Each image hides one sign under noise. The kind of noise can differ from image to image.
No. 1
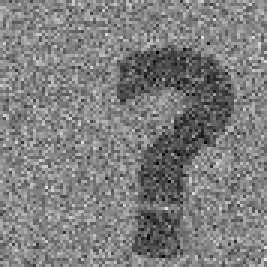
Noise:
independent entries
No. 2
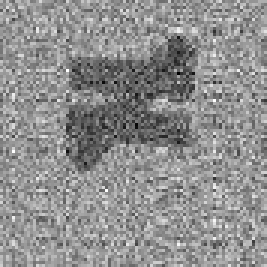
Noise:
low rank plus noise
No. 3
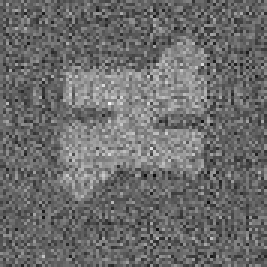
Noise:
low rank plus noise
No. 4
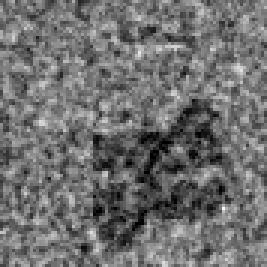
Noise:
blotchy
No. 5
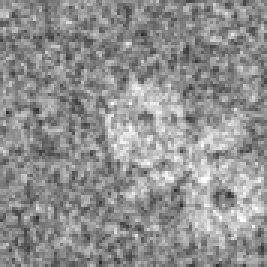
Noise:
blotchy
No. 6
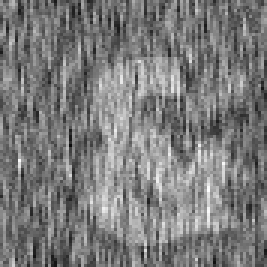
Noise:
streaked along the columns
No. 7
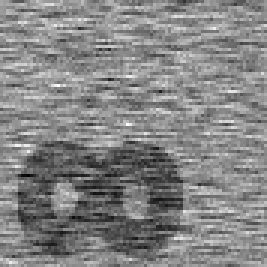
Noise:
streaked along the rows
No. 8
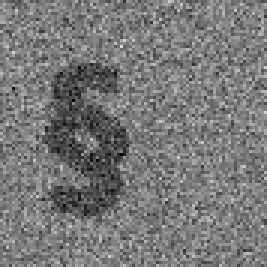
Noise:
independent entries
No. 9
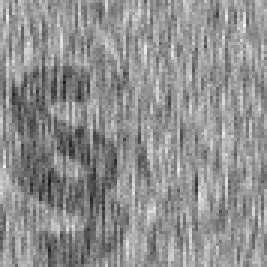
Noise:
streaked along the columns
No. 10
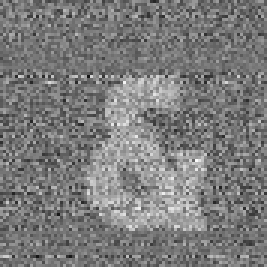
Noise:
rows of uneven size
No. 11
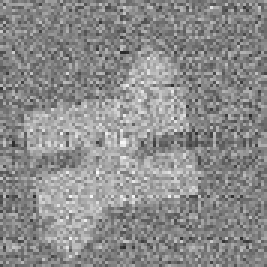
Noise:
low rank plus noise
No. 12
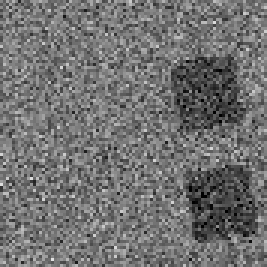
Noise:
independent entries
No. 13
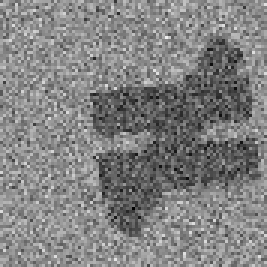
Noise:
independent entries
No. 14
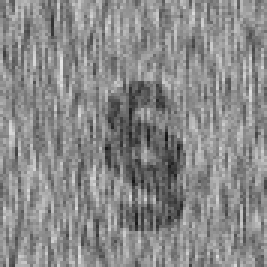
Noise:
streaked along the columns
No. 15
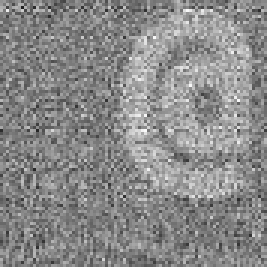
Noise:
low rank plus noise
